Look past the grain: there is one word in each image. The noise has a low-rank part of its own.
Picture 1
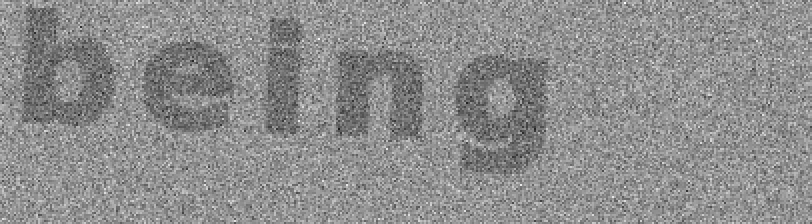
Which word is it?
being
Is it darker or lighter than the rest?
darker
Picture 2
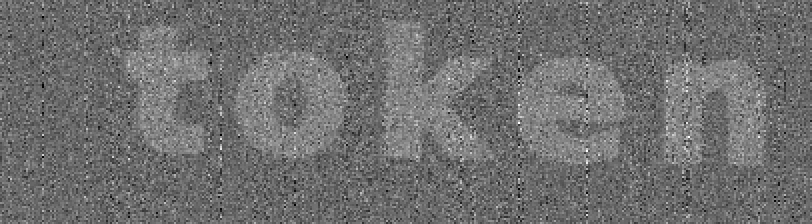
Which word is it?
token
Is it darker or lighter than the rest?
lighter
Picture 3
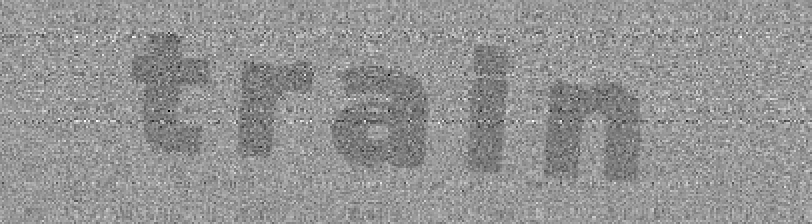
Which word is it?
train
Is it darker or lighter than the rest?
darker
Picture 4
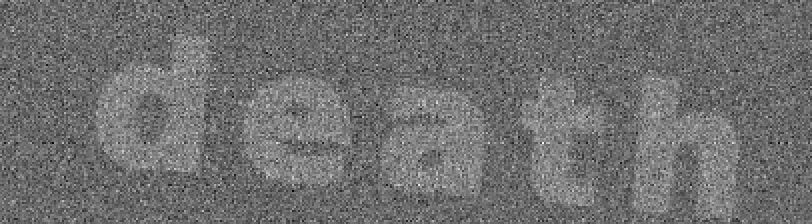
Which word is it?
death
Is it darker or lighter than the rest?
lighter
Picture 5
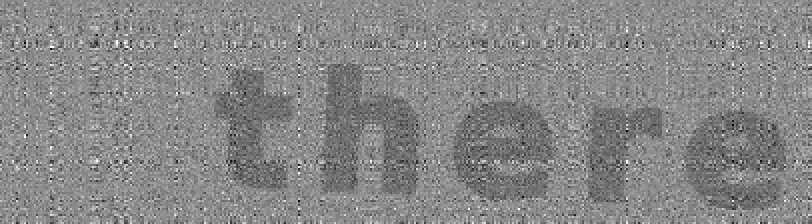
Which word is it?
there
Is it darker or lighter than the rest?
darker
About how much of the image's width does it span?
two thirds
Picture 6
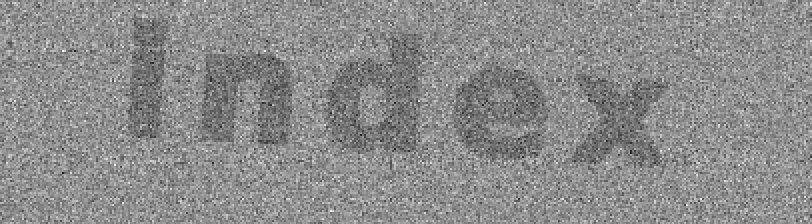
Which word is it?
index
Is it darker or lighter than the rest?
darker
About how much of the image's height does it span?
two thirds
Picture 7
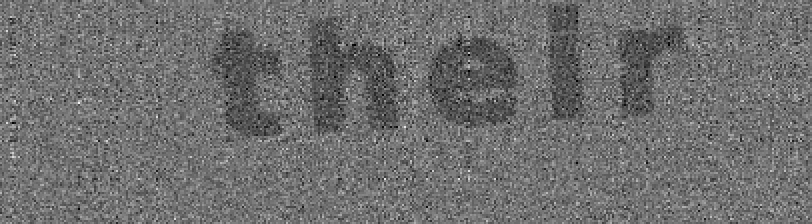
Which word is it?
their
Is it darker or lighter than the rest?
darker
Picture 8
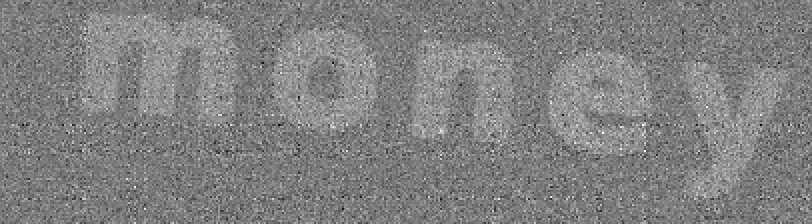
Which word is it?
money
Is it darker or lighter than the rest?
lighter
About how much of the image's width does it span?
nearly all
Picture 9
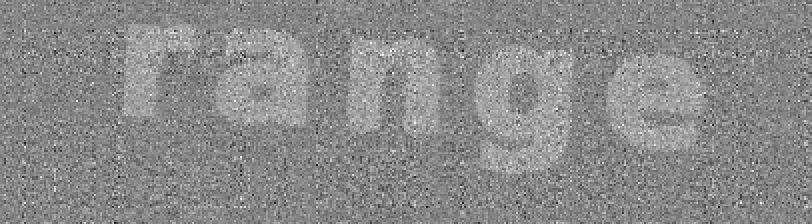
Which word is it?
range
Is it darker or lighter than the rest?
lighter
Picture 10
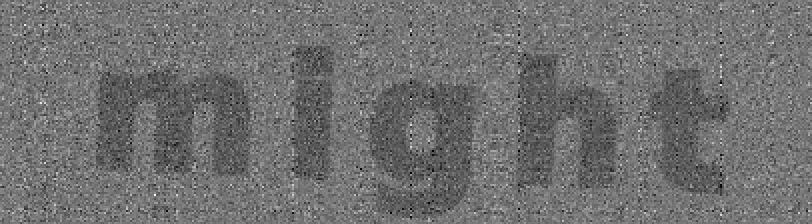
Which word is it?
might
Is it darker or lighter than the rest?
darker
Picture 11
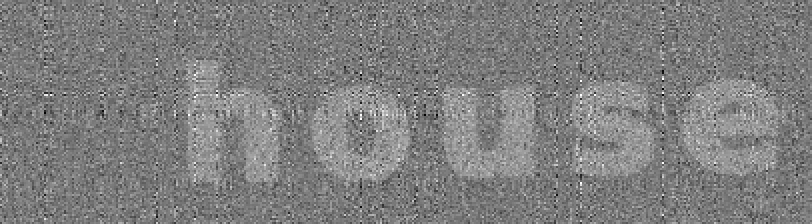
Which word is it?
house
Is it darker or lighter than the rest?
lighter
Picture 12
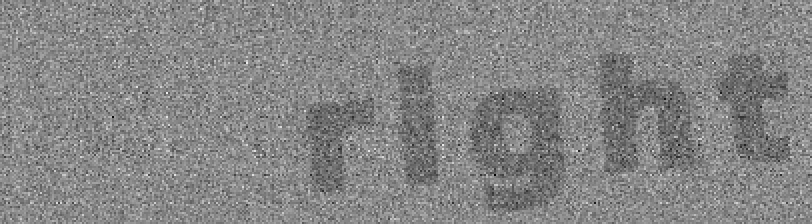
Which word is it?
right
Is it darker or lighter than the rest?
darker
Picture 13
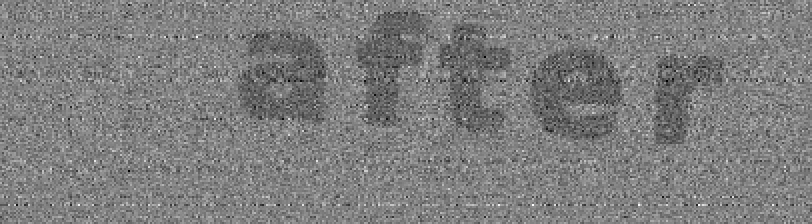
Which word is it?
after
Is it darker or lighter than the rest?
darker
